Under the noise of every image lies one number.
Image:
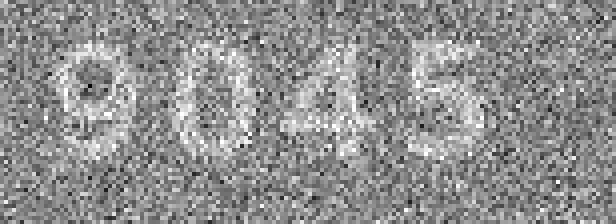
9045
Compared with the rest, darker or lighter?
lighter
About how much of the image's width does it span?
two thirds
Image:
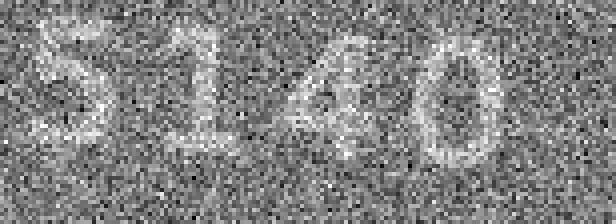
5140
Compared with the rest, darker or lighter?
lighter
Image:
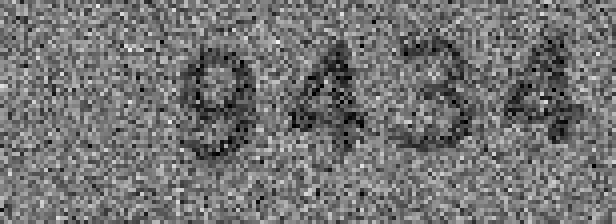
9434
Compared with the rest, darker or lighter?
darker
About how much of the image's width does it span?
two thirds
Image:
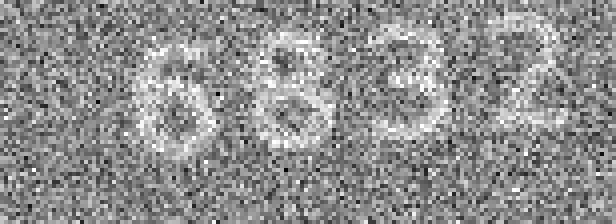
6832
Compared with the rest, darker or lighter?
lighter
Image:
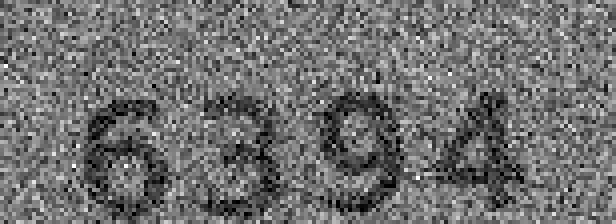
6394
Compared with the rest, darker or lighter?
darker
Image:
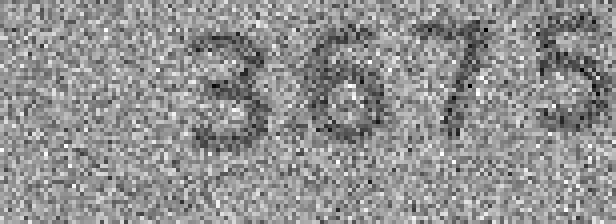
3675
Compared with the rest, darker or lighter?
darker
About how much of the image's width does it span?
two thirds
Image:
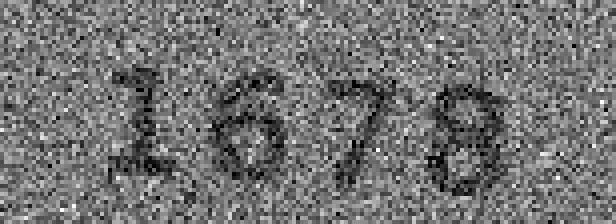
1678
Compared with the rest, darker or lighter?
darker
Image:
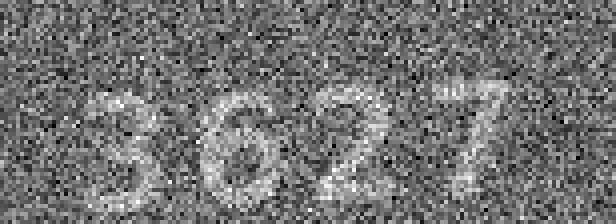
3627
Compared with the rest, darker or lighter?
lighter
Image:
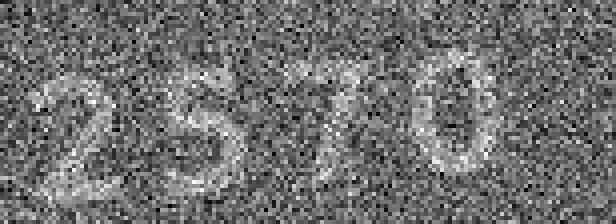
2570
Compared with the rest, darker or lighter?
lighter
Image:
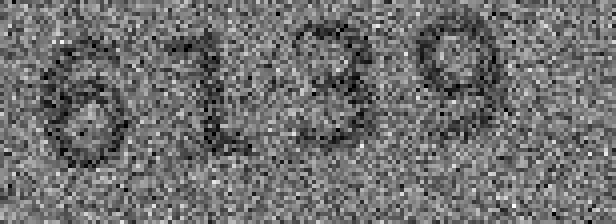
6139
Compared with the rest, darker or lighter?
darker
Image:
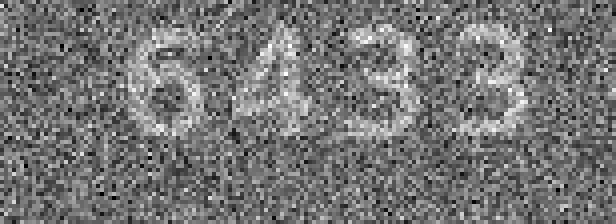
6433
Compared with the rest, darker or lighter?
lighter
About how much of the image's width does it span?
two thirds
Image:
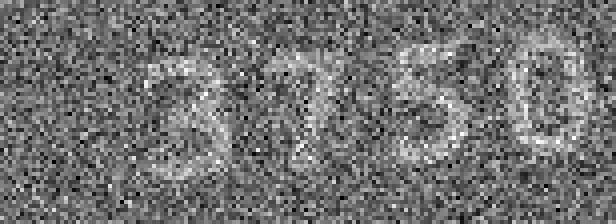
3750
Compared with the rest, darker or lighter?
lighter
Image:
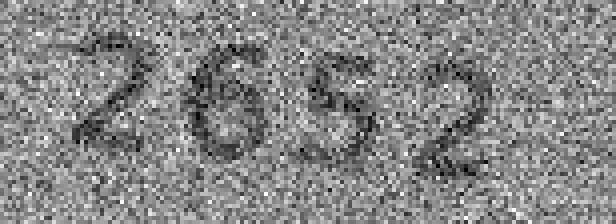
2652
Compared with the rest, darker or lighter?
darker
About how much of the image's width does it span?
two thirds
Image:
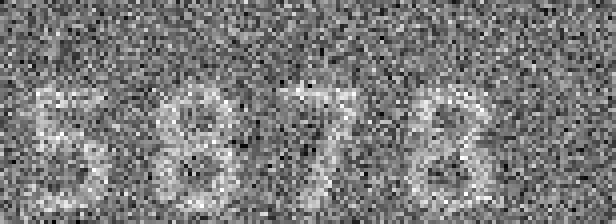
5878
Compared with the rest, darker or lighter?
lighter
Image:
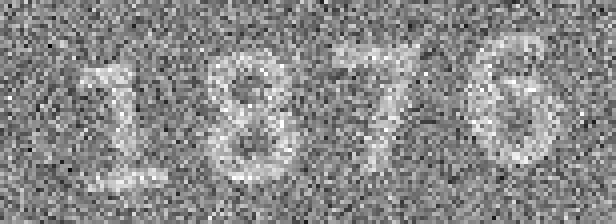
1876
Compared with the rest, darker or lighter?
lighter
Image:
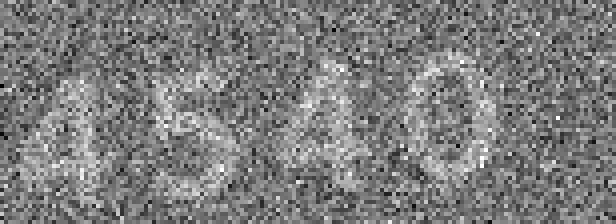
4540
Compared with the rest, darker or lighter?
lighter
